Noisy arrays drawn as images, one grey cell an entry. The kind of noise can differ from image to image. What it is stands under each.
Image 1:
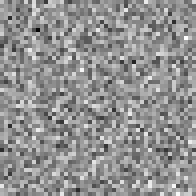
independent entries
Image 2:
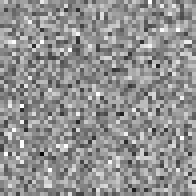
independent entries
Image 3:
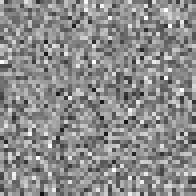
independent entries
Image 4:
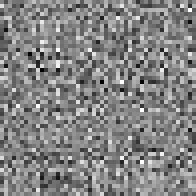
low rank plus noise
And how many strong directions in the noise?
two
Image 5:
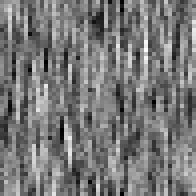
streaked along the columns
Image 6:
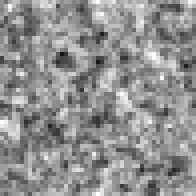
blotchy
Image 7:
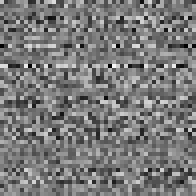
rows of uneven size
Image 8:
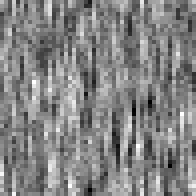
streaked along the columns
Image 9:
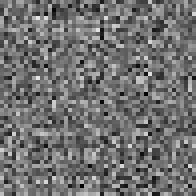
low rank plus noise
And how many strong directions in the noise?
two
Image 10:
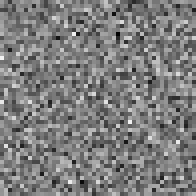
independent entries
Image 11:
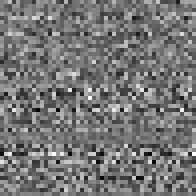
rows of uneven size
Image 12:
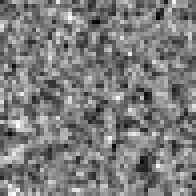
blotchy
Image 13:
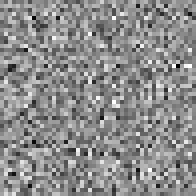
low rank plus noise
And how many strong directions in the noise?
three or four
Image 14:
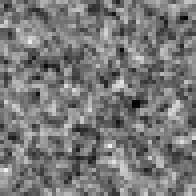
blotchy
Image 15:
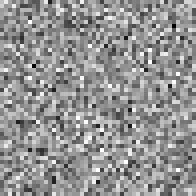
independent entries
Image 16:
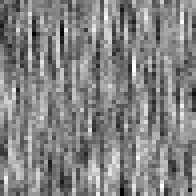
streaked along the columns
